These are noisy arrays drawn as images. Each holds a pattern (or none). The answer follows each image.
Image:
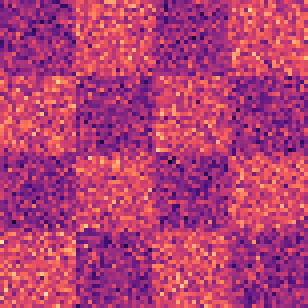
a checkerboard
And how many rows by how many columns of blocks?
4 by 4
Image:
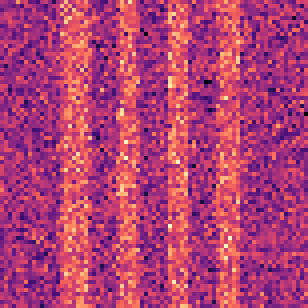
bands of columns
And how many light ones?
4
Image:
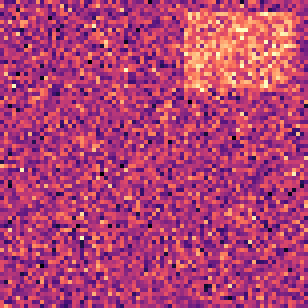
one block
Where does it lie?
top right
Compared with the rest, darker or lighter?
lighter
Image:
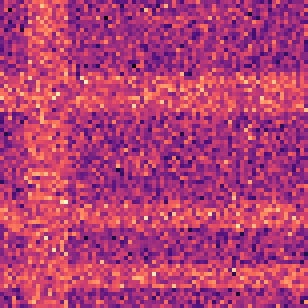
bands of rows crossing bands of columns
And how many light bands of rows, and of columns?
3 and 1
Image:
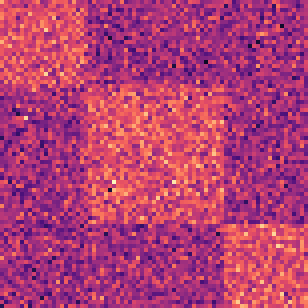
blocks along the diagonal
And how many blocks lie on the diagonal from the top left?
3
